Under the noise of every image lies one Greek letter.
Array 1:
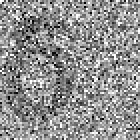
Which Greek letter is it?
delta
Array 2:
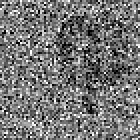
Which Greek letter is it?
phi
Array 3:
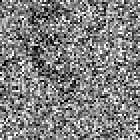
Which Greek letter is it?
xi
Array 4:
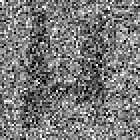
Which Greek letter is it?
mu
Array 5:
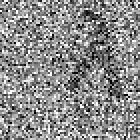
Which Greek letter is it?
lambda
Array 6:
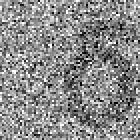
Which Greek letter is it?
delta
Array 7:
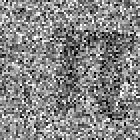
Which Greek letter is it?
pi
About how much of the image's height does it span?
two thirds
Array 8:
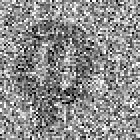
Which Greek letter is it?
phi
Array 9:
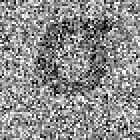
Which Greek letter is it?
sigma
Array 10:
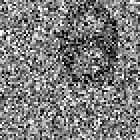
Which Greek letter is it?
theta
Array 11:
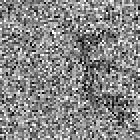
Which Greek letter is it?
xi
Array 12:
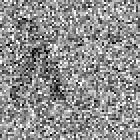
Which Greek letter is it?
lambda
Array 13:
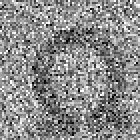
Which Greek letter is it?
omega
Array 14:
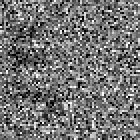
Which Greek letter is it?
xi
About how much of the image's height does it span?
two thirds
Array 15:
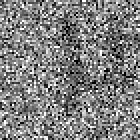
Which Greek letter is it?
mu
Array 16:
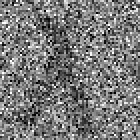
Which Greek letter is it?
lambda
